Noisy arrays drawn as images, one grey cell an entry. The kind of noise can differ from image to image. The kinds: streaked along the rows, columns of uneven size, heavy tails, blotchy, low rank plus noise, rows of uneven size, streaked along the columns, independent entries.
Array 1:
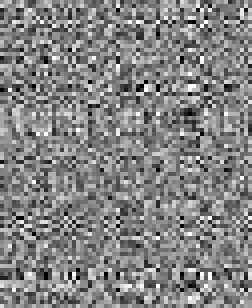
low rank plus noise
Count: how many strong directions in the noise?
two
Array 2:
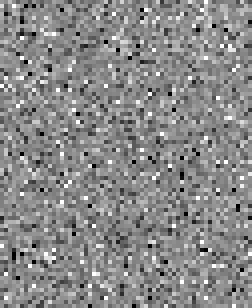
heavy tails
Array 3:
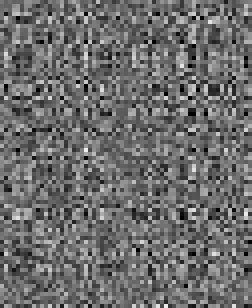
low rank plus noise
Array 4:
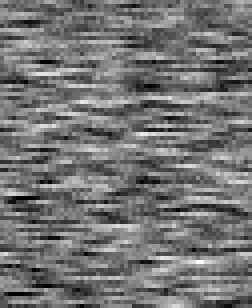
streaked along the rows
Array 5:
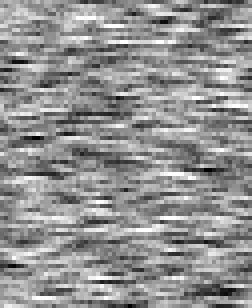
streaked along the rows
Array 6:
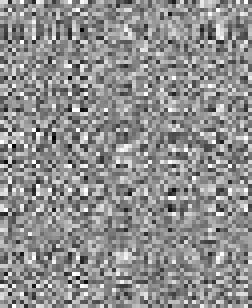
low rank plus noise
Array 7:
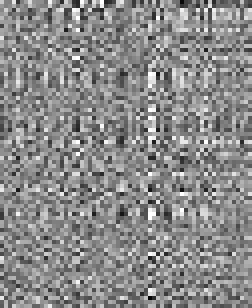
low rank plus noise
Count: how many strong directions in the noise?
two
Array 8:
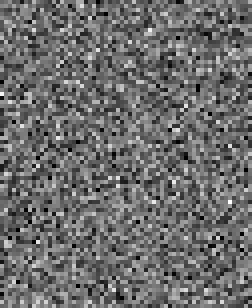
independent entries
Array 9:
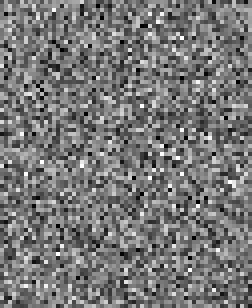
independent entries
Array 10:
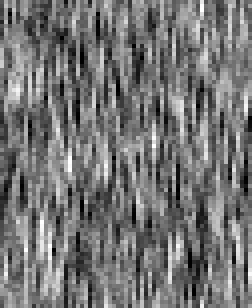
streaked along the columns
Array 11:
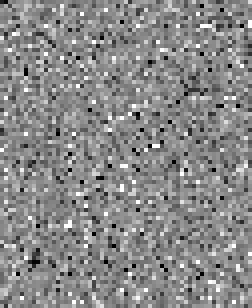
heavy tails
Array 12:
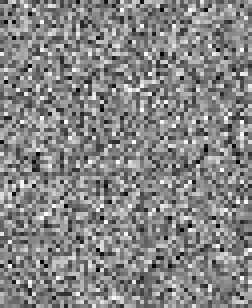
independent entries
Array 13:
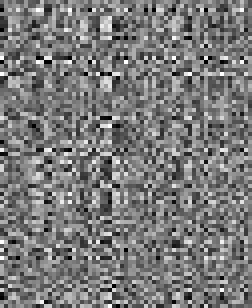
low rank plus noise
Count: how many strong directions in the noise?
two
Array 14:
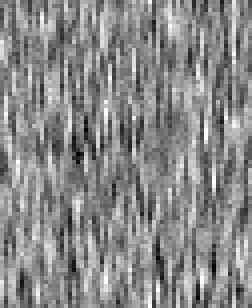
streaked along the columns
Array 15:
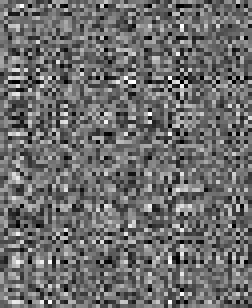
low rank plus noise
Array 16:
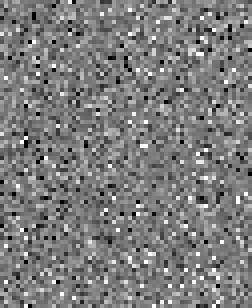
heavy tails
